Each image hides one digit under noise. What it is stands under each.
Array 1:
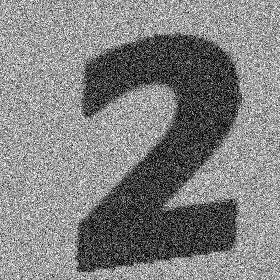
2
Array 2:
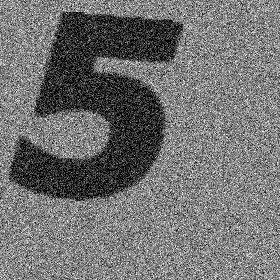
5
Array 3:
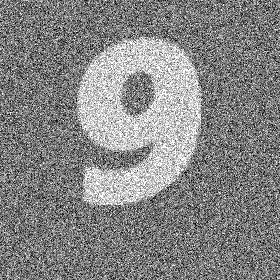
9
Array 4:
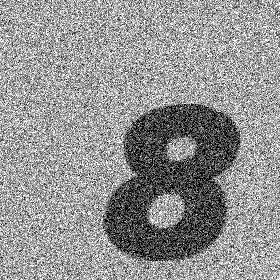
8
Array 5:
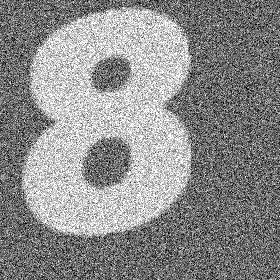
8
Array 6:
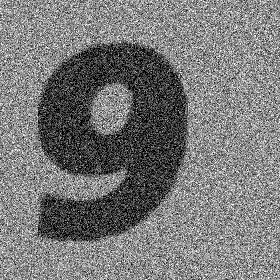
9
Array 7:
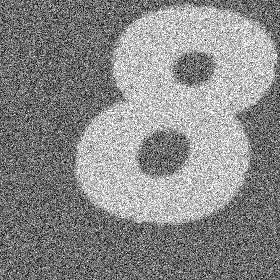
8
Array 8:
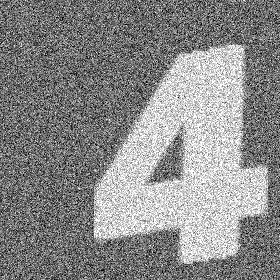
4
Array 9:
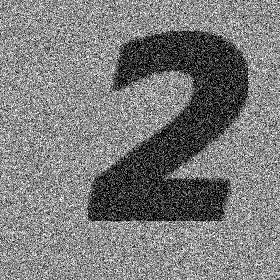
2
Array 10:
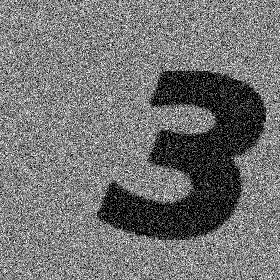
3
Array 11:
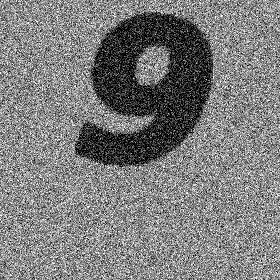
9
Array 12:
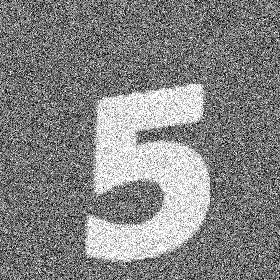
5
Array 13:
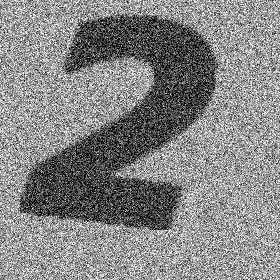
2
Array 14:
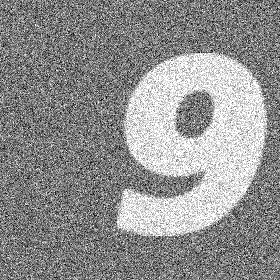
9
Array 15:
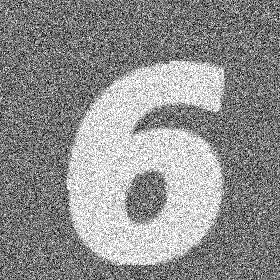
6
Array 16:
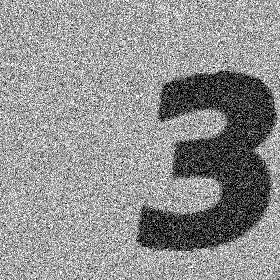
3
